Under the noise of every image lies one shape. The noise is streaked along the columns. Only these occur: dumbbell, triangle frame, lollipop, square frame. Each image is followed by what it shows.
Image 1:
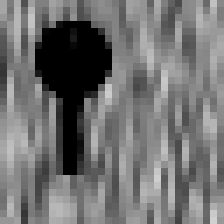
lollipop
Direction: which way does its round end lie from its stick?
up
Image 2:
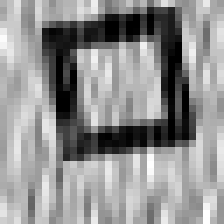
square frame
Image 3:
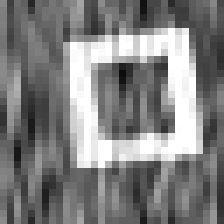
square frame
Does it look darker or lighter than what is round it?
lighter
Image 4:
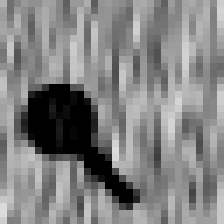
lollipop
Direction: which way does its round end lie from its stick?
up and left
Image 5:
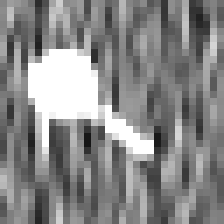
lollipop
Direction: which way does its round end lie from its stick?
up and left
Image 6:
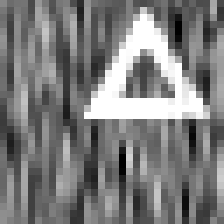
triangle frame
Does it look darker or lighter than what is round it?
lighter
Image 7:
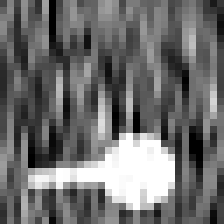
lollipop
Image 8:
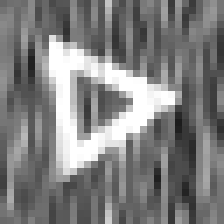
triangle frame
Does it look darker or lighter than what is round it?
lighter
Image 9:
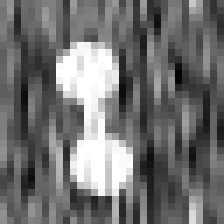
dumbbell
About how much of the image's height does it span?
two thirds
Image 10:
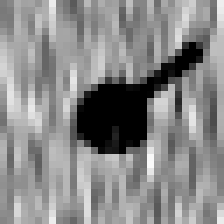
lollipop
